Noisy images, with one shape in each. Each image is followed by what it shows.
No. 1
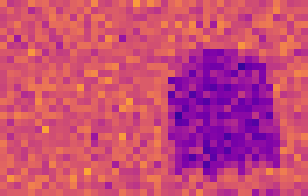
ghost
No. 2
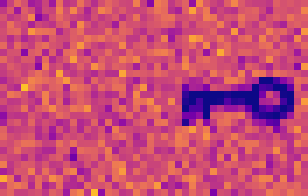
key
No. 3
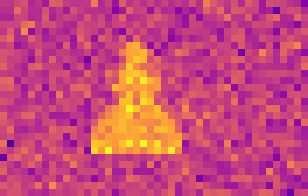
chess pawn
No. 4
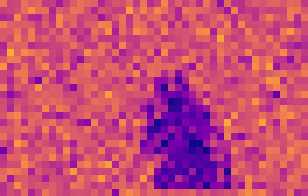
chess knight
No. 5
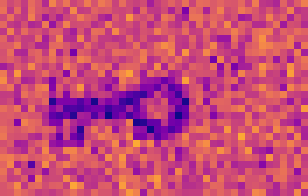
key
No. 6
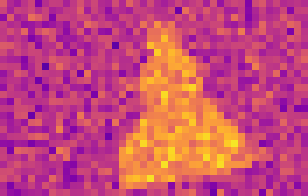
chess pawn
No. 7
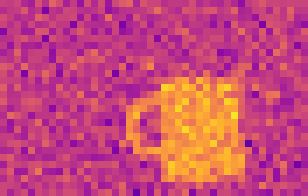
cup
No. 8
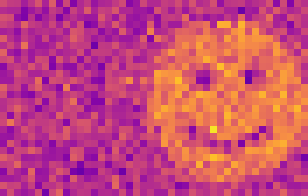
smiling face
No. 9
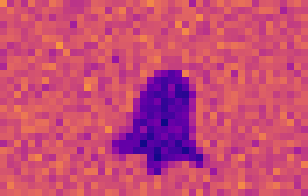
bell
